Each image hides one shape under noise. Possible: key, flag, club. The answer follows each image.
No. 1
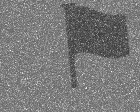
flag
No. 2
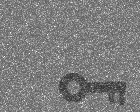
key
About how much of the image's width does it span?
half
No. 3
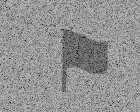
flag
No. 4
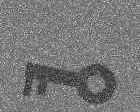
key
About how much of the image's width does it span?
two thirds
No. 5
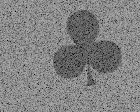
club
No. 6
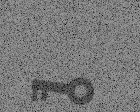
key
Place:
bottom middle
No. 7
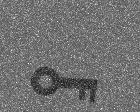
key
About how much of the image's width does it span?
half
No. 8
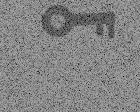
key
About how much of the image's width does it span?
half
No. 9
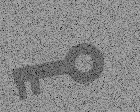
key
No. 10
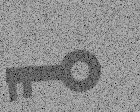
key
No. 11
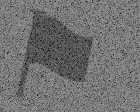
flag
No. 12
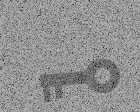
key
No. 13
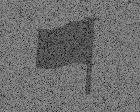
flag
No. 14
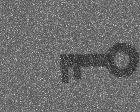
key
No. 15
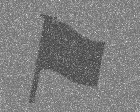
flag
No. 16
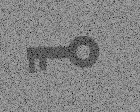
key
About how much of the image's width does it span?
half
